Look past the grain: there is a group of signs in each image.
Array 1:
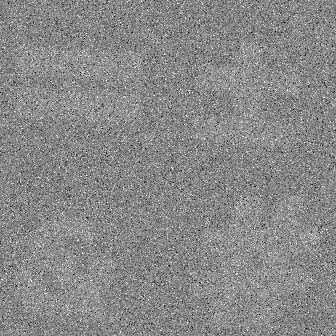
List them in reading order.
top left: equals sign; top right: plus-minus sign; bottom left: ampersand; bottom right: hash sign
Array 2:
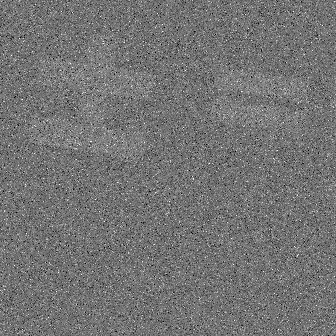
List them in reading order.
top left: plus-minus sign; top right: equals sign
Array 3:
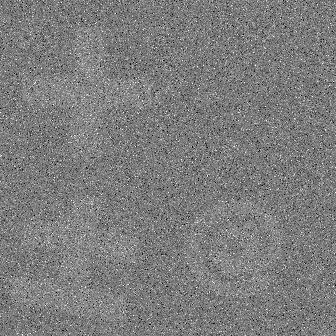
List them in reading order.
top left: plus sign; bottom left: plus-minus sign; bottom right: at sign
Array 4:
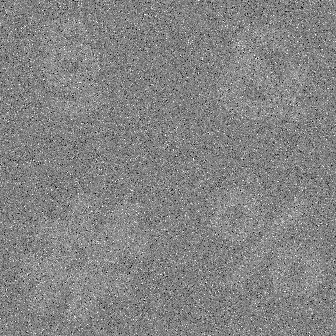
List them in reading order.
top left: section sign; top right: ampersand; bottom left: hash sign; bottom right: percent sign
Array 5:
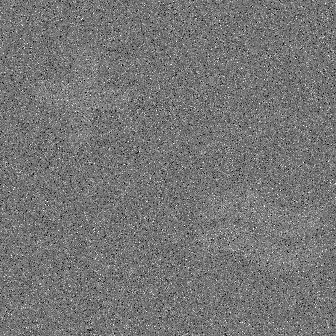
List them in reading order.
top left: plus sign; bottom right: approximately sign
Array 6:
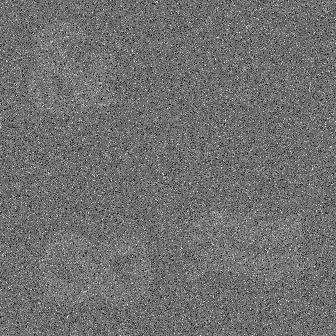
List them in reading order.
top left: ampersand; bottom left: infinity sign; bottom right: approximately sign
